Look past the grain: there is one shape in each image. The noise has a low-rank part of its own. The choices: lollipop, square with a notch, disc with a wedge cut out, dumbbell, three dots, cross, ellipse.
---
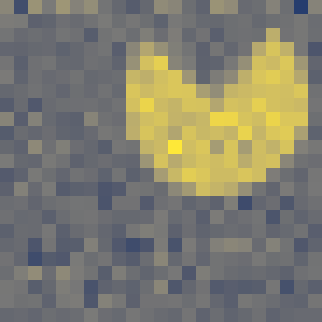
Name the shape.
disc with a wedge cut out
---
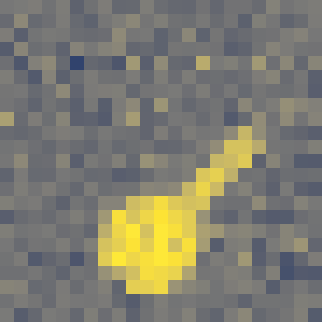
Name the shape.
lollipop
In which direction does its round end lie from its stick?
down and left
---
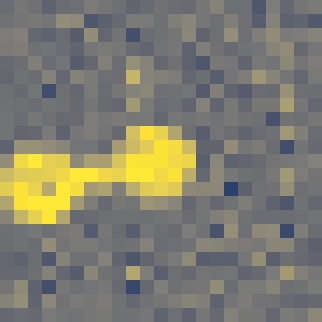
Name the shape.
dumbbell
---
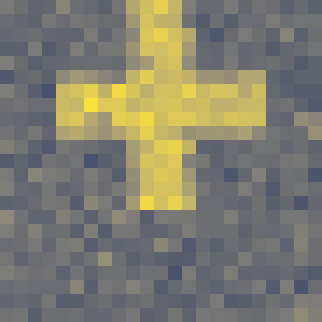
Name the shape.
cross
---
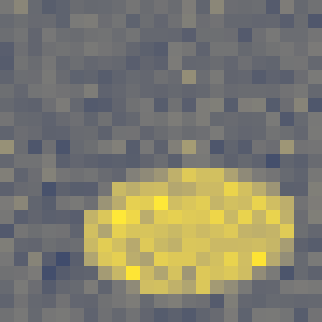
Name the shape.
ellipse
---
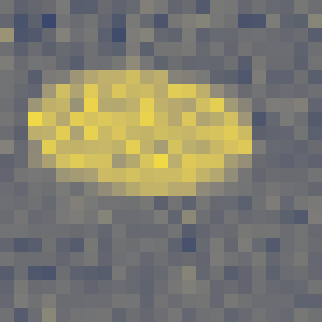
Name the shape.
ellipse
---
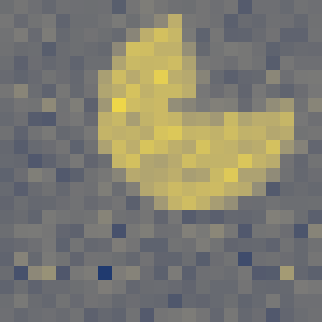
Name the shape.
disc with a wedge cut out
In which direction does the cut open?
up and right
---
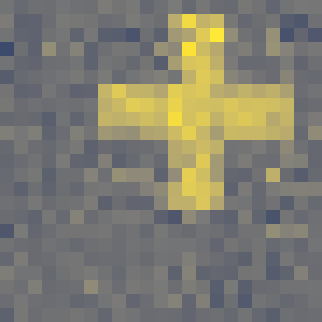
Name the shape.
cross
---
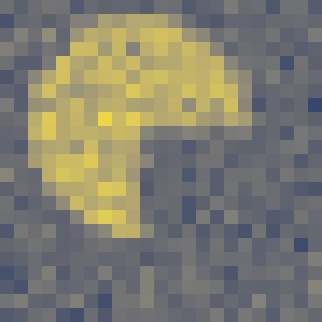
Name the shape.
disc with a wedge cut out
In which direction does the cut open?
down and right
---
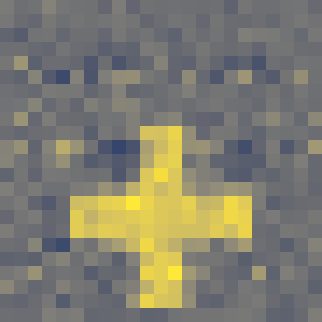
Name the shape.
cross
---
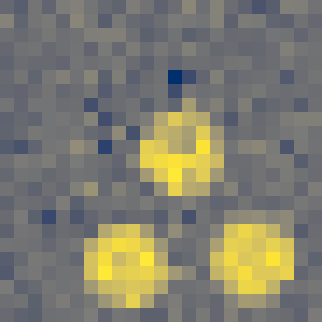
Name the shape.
three dots
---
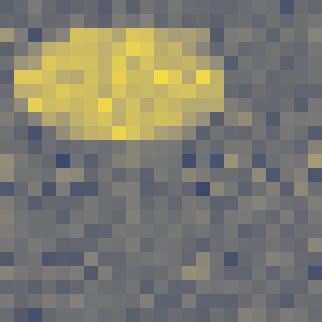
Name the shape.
ellipse
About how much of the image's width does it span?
two thirds
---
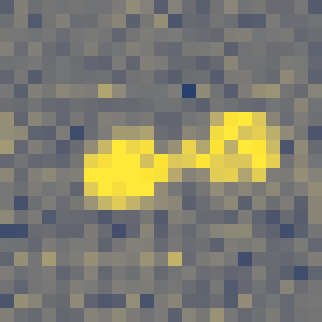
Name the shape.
dumbbell
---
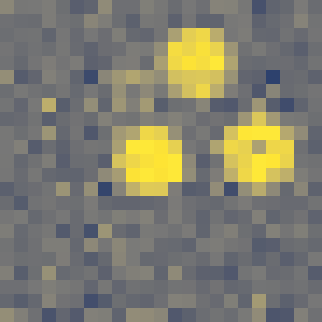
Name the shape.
three dots
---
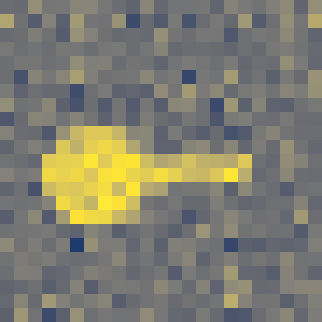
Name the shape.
lollipop
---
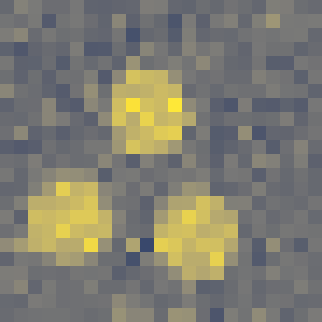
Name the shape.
three dots
